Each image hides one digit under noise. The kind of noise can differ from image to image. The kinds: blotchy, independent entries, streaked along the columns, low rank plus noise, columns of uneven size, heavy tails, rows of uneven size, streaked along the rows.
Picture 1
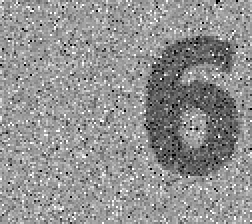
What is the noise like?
heavy tails
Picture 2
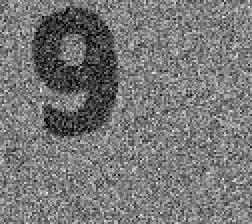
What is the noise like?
independent entries
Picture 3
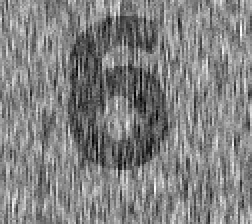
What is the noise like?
streaked along the columns
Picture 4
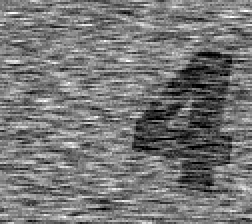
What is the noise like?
streaked along the rows
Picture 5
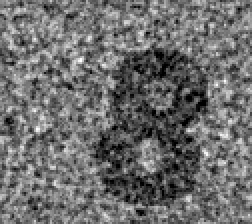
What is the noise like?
blotchy
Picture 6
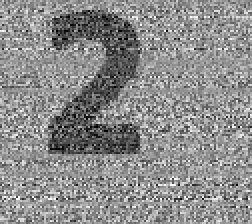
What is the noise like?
rows of uneven size
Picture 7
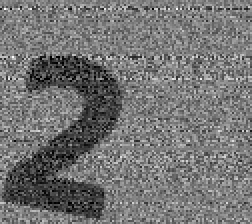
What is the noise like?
rows of uneven size
